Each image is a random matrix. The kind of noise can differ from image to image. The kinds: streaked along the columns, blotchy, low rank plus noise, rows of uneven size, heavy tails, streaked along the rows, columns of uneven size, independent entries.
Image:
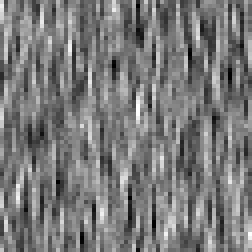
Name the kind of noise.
streaked along the columns
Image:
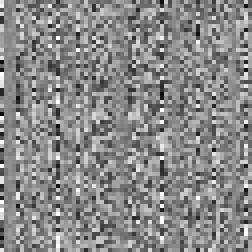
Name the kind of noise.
columns of uneven size
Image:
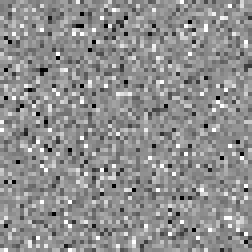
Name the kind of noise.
heavy tails
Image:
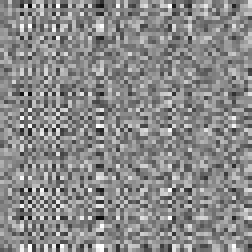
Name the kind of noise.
low rank plus noise
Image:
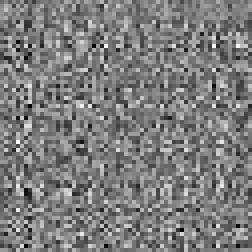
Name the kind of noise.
low rank plus noise
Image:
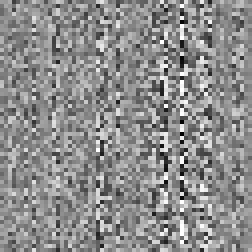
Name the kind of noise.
columns of uneven size
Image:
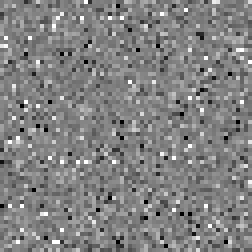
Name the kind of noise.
heavy tails
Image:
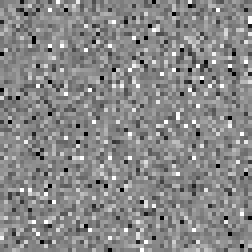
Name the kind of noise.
heavy tails
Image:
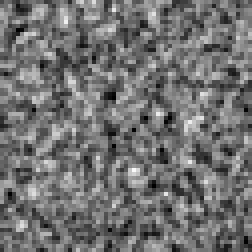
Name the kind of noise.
blotchy
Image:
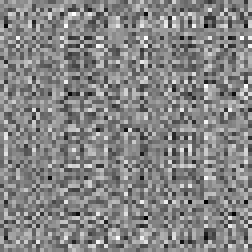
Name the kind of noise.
low rank plus noise
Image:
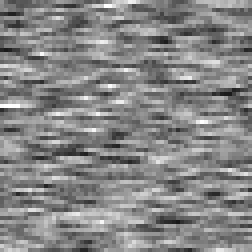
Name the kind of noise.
streaked along the rows
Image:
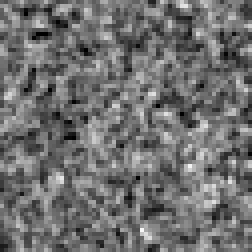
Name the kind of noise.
blotchy
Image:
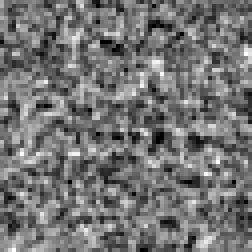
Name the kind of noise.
blotchy
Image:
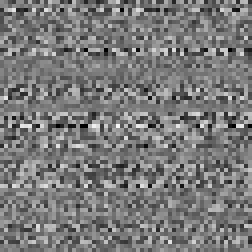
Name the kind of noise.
rows of uneven size
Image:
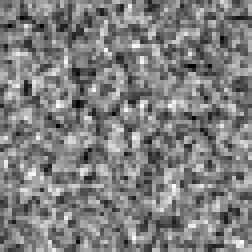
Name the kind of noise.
blotchy
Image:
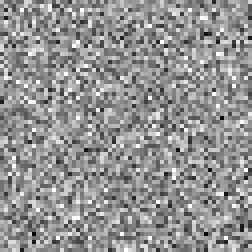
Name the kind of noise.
independent entries
